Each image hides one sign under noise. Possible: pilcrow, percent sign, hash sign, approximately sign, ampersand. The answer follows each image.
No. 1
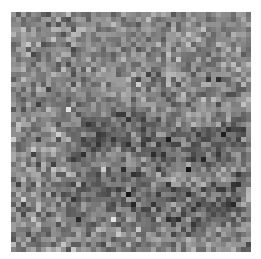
dark approximately sign
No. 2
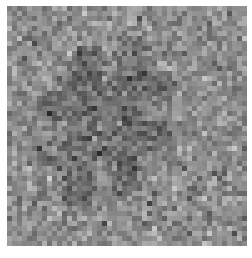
dark hash sign
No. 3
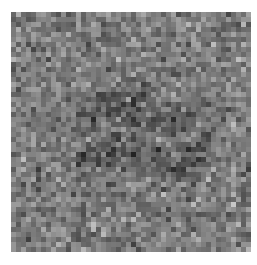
dark approximately sign
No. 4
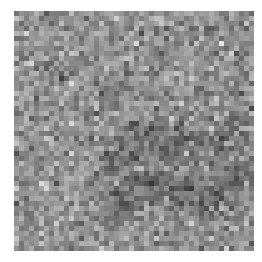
dark approximately sign
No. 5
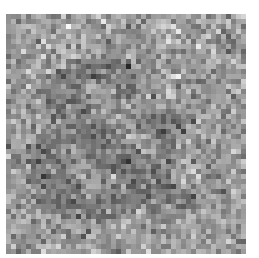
dark ampersand
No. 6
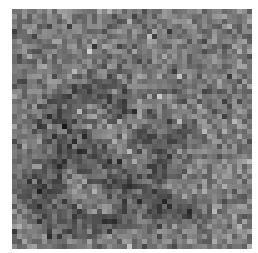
dark ampersand
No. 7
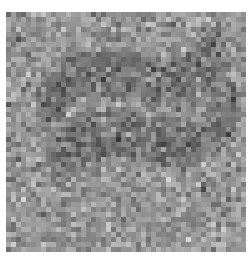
dark approximately sign
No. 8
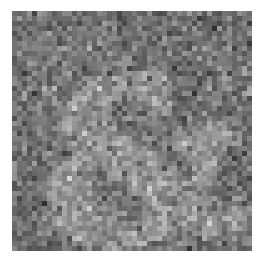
light ampersand
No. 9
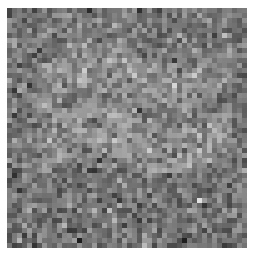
light approximately sign
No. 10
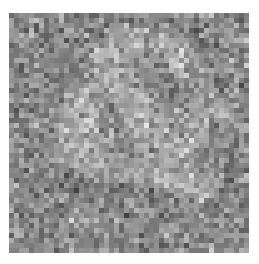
light ampersand
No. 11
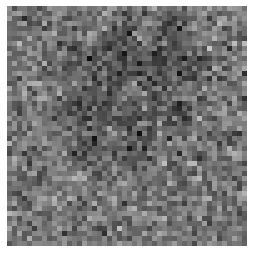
dark hash sign
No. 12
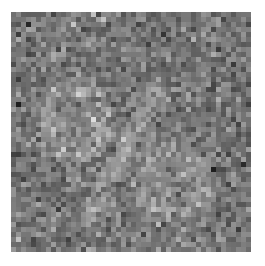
light percent sign
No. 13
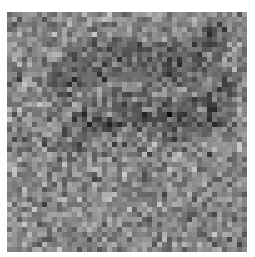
dark approximately sign
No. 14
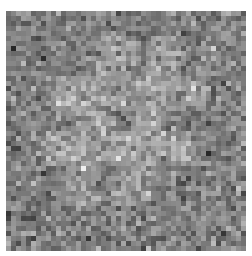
light hash sign
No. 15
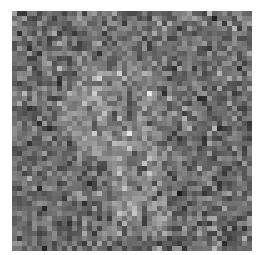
light pilcrow
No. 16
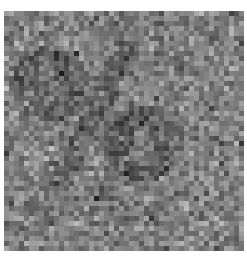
dark percent sign
